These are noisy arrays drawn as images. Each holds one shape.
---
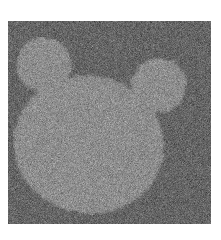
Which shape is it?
bear's head
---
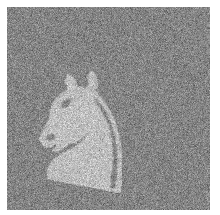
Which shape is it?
chess knight
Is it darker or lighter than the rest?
lighter
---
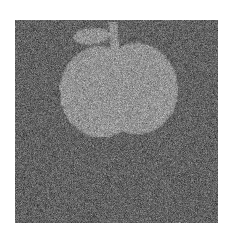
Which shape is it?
apple
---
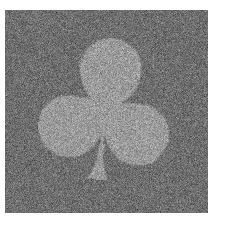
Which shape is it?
club
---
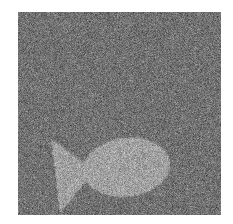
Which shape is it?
fish
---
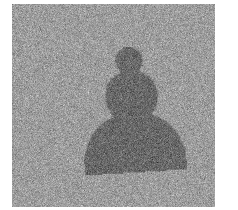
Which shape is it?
chess pawn
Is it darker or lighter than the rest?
darker
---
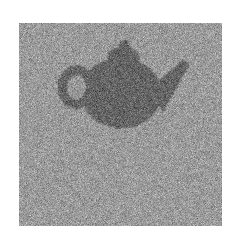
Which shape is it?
teapot
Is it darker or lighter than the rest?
darker
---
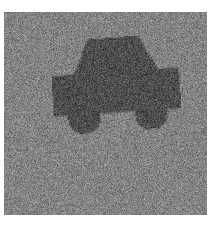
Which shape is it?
car
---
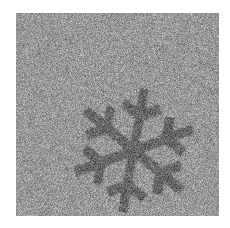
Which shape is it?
snowflake
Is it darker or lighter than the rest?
darker
